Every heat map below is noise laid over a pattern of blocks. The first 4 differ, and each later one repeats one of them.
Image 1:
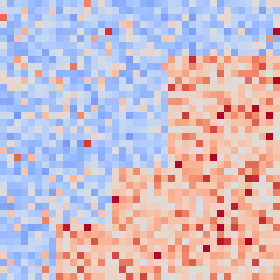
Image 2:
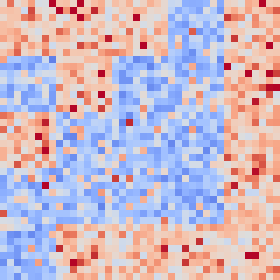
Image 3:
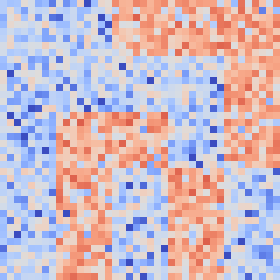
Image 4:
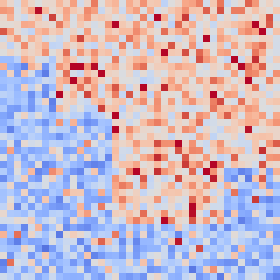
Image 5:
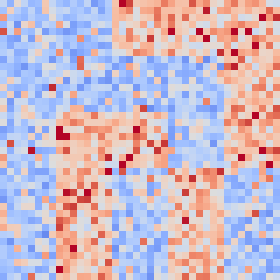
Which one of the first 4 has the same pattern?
3
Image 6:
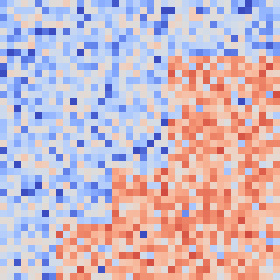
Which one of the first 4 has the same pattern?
1
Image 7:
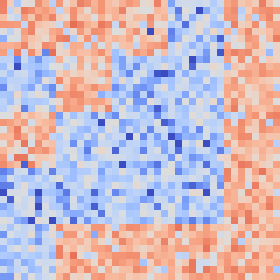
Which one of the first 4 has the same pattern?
2
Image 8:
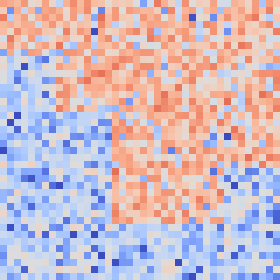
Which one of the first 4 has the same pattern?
4
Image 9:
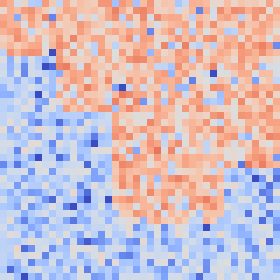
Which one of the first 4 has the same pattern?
4
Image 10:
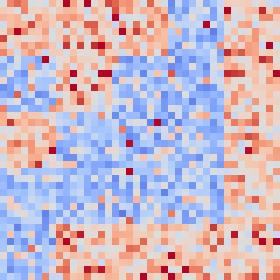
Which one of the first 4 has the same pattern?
2
